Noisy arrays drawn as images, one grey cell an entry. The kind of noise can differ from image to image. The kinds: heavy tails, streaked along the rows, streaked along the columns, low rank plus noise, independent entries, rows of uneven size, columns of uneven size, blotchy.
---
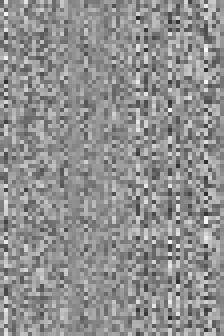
columns of uneven size
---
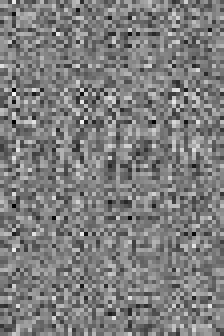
low rank plus noise
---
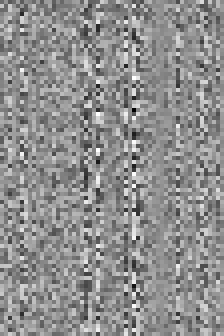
columns of uneven size
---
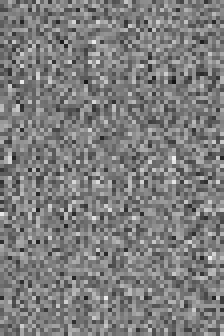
low rank plus noise
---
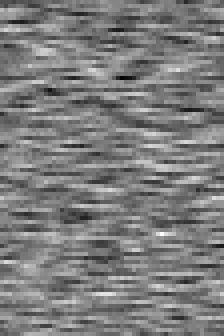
streaked along the rows
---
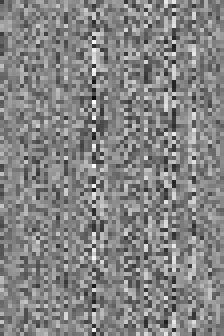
columns of uneven size
